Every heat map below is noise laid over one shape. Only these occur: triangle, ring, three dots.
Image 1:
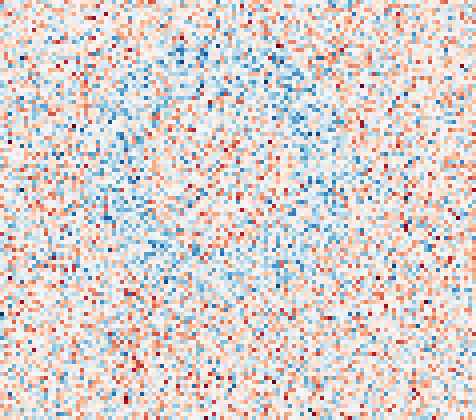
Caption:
blue ring
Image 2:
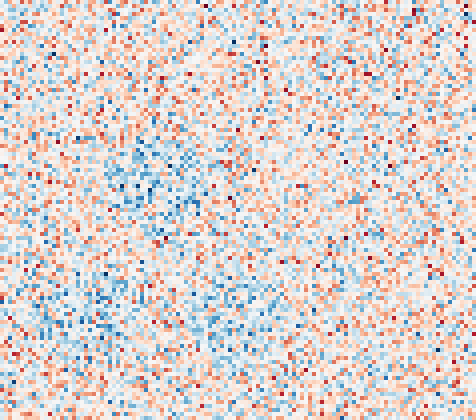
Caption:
blue three dots
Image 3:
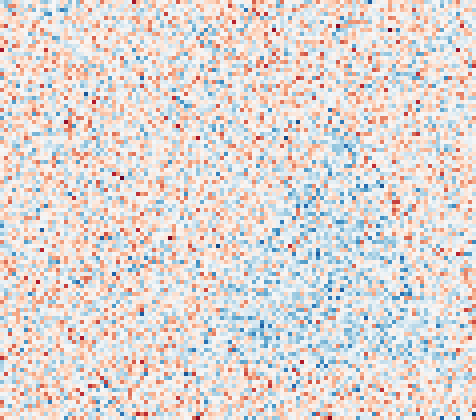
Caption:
blue triangle
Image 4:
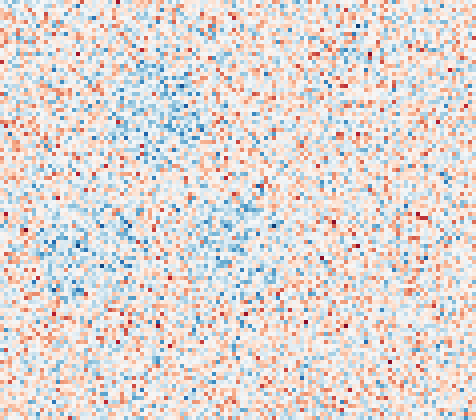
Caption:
blue three dots
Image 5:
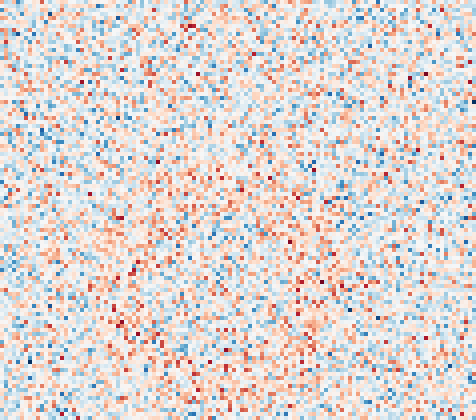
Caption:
red ring
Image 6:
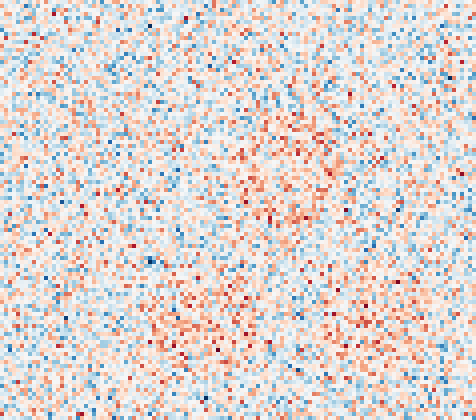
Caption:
red three dots
